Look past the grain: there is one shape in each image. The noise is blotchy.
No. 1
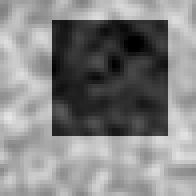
square
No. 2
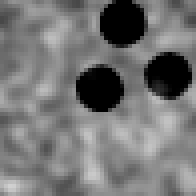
three dots
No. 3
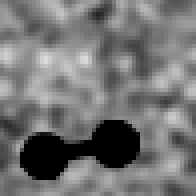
dumbbell
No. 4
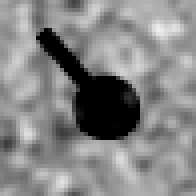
lollipop
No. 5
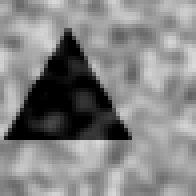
triangle
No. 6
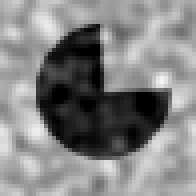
disc with a wedge cut out
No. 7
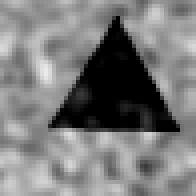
triangle
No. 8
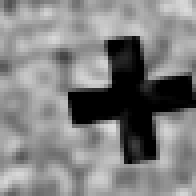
cross
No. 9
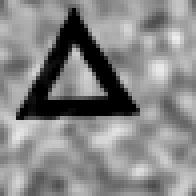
triangle frame
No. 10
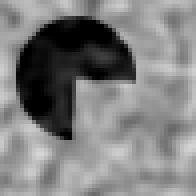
disc with a wedge cut out
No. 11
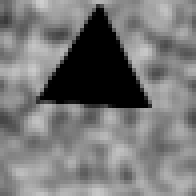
triangle
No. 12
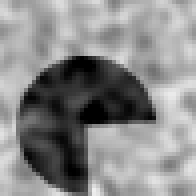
disc with a wedge cut out
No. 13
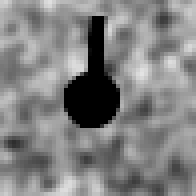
lollipop
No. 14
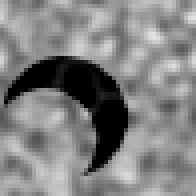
crescent
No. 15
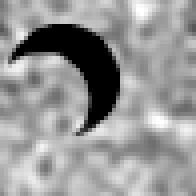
crescent
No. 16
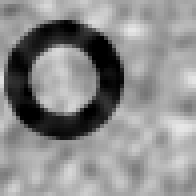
ring
